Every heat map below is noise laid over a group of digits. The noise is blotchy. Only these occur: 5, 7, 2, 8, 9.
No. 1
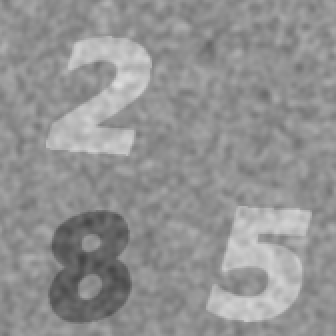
top left: light 2; bottom left: dark 8; bottom right: light 5
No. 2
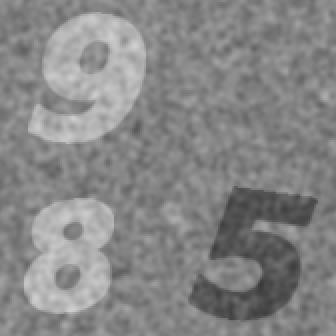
top left: light 9; bottom left: light 8; bottom right: dark 5
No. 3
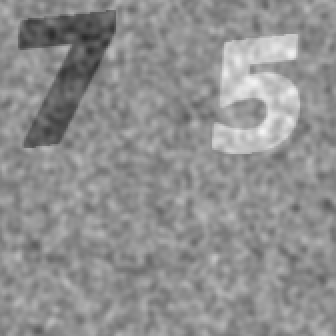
top left: dark 7; top right: light 5
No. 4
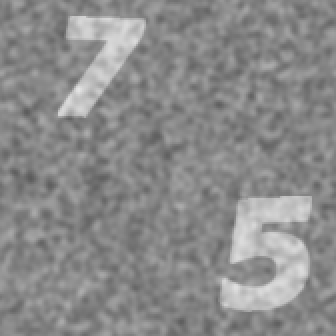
top left: light 7; bottom right: light 5
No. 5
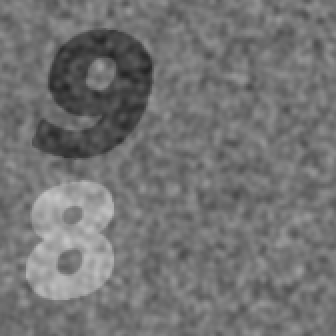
top left: dark 9; bottom left: light 8
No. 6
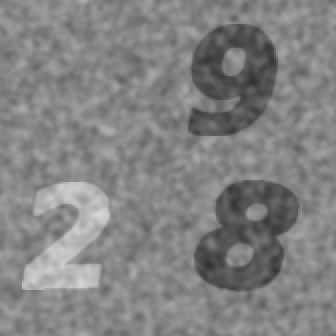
top right: dark 9; bottom left: light 2; bottom right: dark 8
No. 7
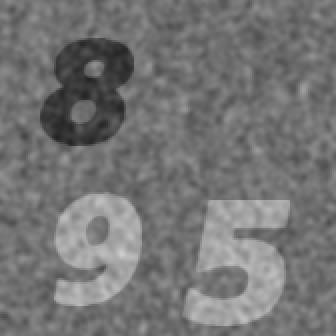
top left: dark 8; bottom left: light 9; bottom right: light 5
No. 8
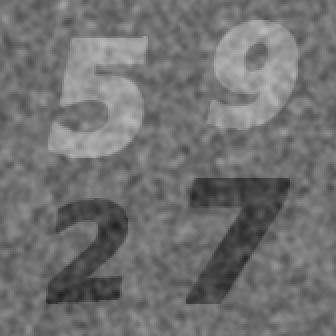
top left: light 5; top right: light 9; bottom left: dark 2; bottom right: dark 7
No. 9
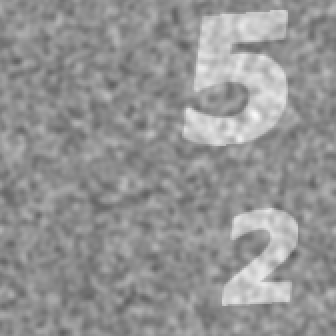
top right: light 5; bottom right: light 2
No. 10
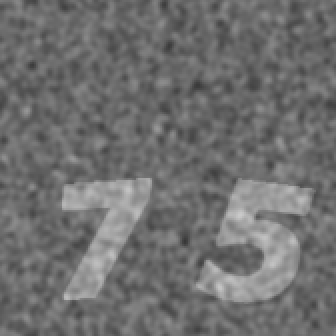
bottom left: light 7; bottom right: light 5
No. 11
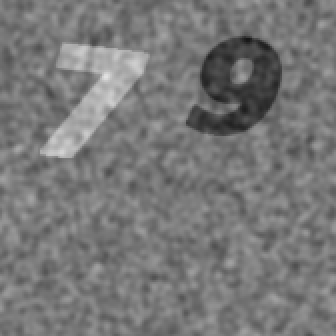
top left: light 7; top right: dark 9
